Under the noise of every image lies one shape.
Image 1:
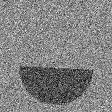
dark half disc
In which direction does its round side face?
down
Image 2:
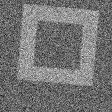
light square frame
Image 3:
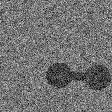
dark dumbbell
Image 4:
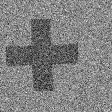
dark cross
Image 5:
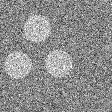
light three dots
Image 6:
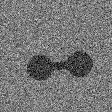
dark dumbbell
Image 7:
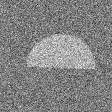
light half disc
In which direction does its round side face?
up
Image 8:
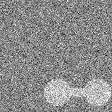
light dumbbell
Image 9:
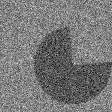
dark disc with a wedge cut out
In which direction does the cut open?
up and right
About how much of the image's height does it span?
two thirds
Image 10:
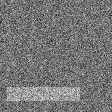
light bar
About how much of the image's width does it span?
two thirds
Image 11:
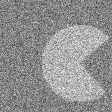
light disc with a wedge cut out
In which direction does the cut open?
right
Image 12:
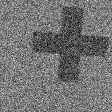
dark cross
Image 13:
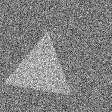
light triangle
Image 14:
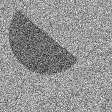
dark half disc
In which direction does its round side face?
down and left
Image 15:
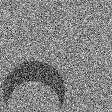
dark crescent
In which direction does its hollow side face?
down
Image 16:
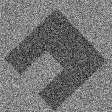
dark square with a notch
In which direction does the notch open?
down and left
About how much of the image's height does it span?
nearly all
